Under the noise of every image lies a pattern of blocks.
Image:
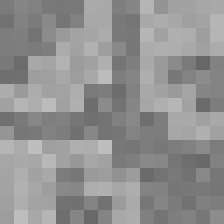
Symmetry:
mirrored about the diagonal from the top left
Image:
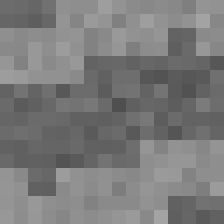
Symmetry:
the same after a half turn
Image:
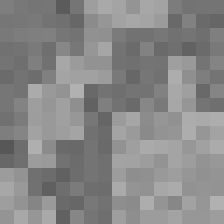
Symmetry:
no symmetry
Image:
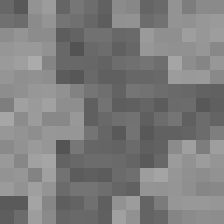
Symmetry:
top and bottom mirror each other
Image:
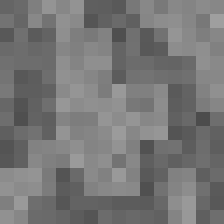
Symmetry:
no symmetry
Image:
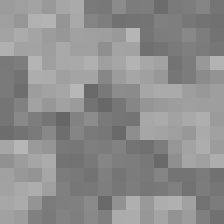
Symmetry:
no symmetry
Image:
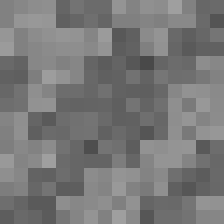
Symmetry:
mirrored about the diagonal from the top left
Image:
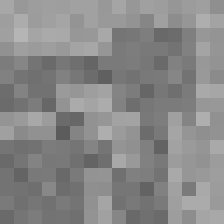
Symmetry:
mirrored about the diagonal from the bottom left
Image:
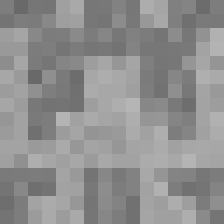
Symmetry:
left and right mirror each other
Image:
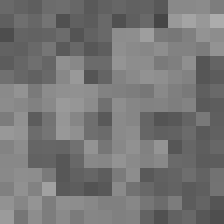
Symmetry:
mirrored about the diagonal from the bottom left
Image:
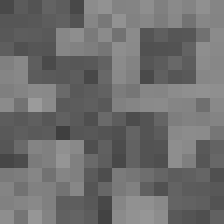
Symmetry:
mirrored about the diagonal from the bottom left
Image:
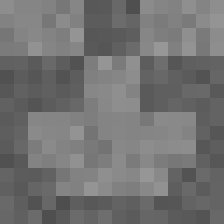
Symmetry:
left and right mirror each other
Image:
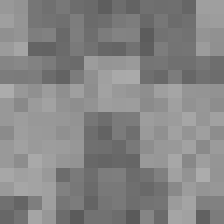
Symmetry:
left and right mirror each other
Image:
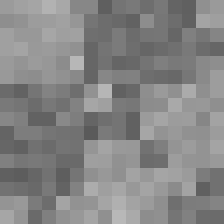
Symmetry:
mirrored about the diagonal from the top left
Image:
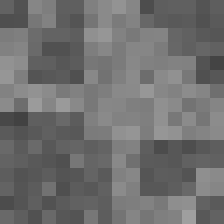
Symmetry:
mirrored about the diagonal from the bottom left
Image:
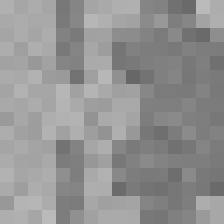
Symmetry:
top and bottom mirror each other
